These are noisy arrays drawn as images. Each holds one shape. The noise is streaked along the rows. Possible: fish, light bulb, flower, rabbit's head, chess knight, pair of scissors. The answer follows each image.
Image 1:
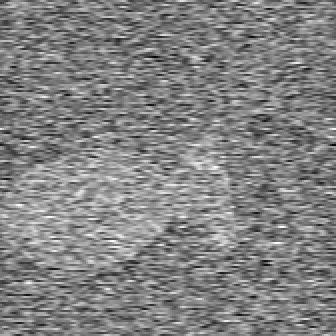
fish
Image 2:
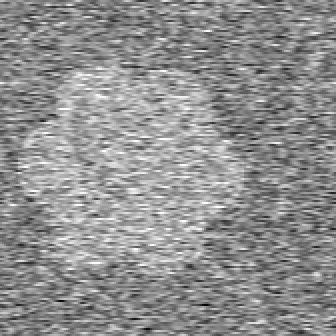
flower
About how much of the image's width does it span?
two thirds
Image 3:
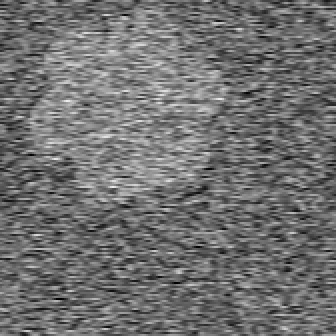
flower
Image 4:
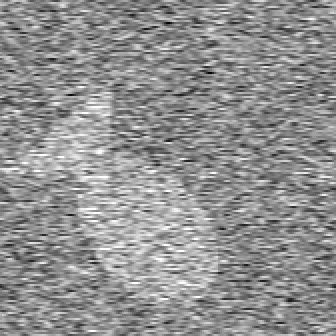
fish
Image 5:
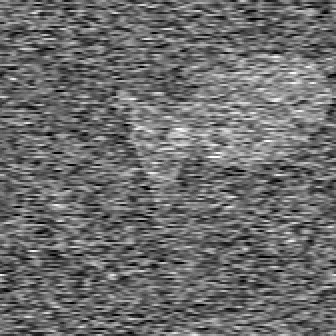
fish
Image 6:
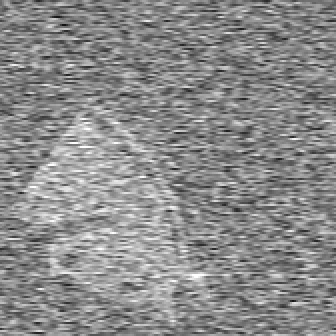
chess knight
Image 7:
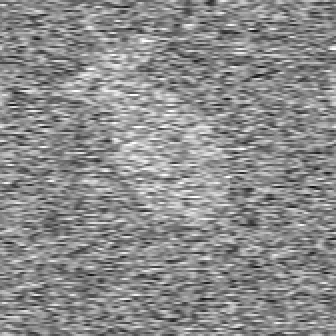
fish
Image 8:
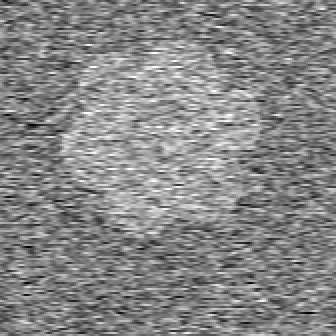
flower
